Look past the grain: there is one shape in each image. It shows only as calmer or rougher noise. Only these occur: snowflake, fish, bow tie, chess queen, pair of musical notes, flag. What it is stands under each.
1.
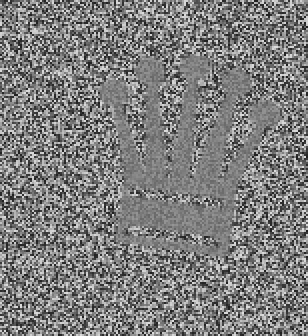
calm chess queen
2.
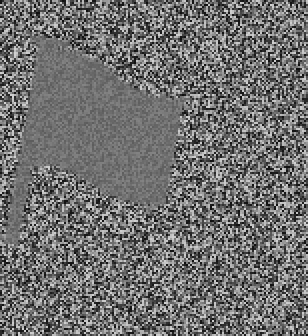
calm flag
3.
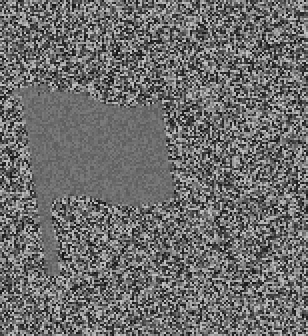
calm flag
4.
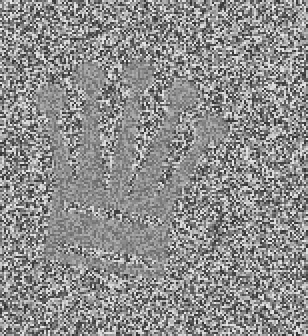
calm chess queen
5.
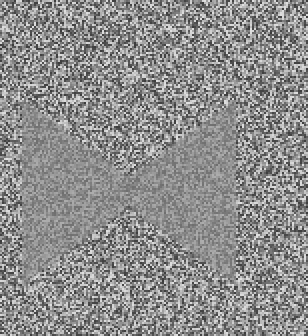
calm bow tie
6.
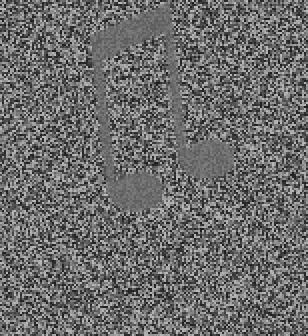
calm pair of musical notes
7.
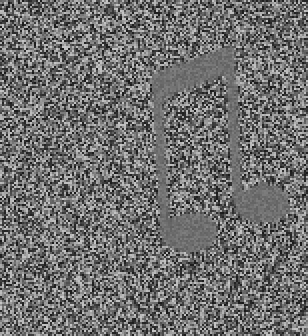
calm pair of musical notes
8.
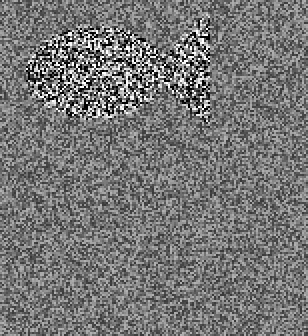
rough fish
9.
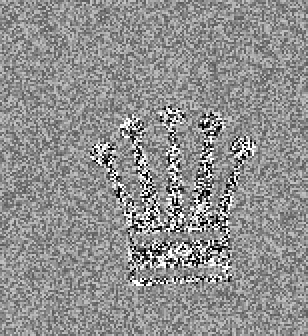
rough chess queen
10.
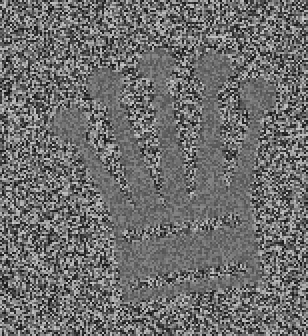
calm chess queen
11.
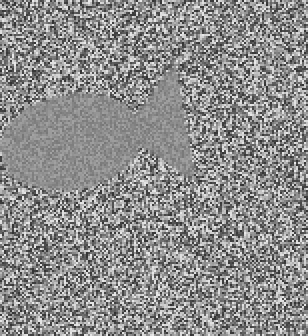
calm fish
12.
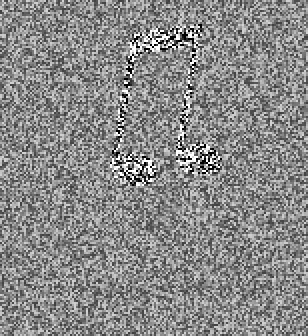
rough pair of musical notes
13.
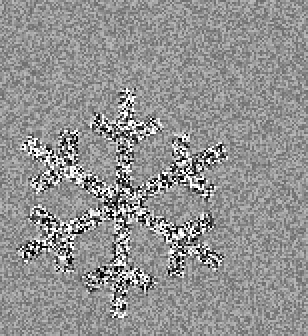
rough snowflake
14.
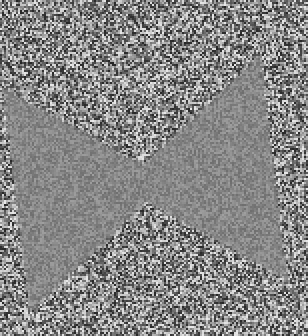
calm bow tie
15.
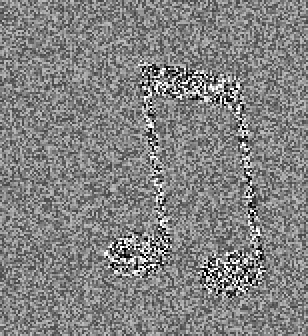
rough pair of musical notes
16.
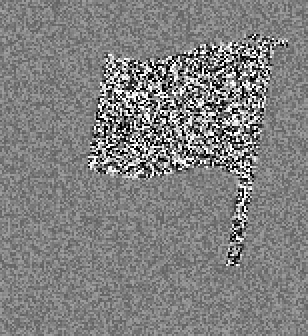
rough flag
